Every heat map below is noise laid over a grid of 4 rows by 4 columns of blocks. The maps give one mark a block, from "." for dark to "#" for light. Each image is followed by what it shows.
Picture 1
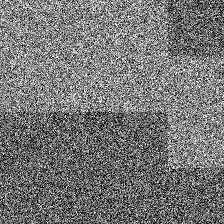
###.
####
...#
....
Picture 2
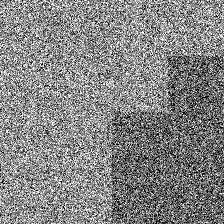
####
###.
##..
##..
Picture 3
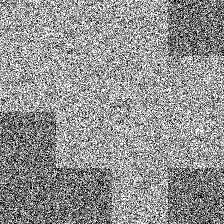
###.
####
.###
..#.
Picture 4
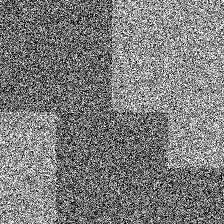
..##
..##
#..#
#...
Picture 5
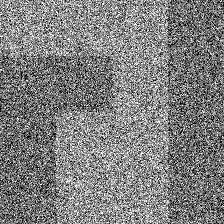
###.
..#.
.##.
.##.
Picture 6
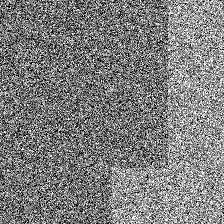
...#
...#
...#
..##
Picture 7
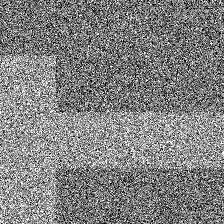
....
#...
####
#...
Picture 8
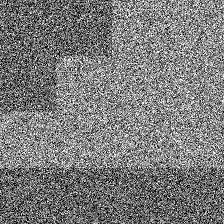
..##
.###
####
....
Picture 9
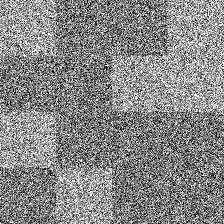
#..#
..##
#...
.#..
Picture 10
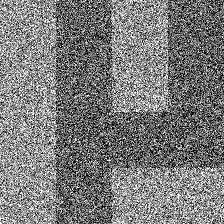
#.#.
#.#.
#...
#.##
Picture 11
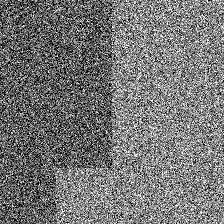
..##
..##
..##
.###
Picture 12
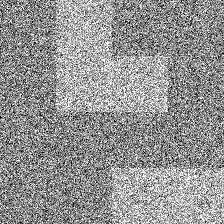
.#..
.##.
....
..##
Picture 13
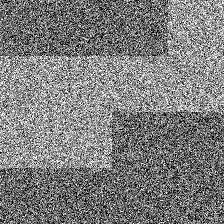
...#
####
##..
....
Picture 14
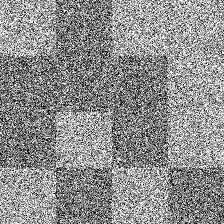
#.##
...#
.#.#
#.#.
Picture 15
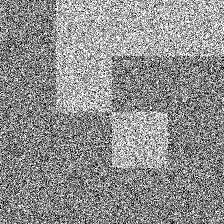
.###
.#..
..#.
....
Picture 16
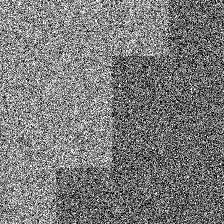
###.
##..
##..
#...
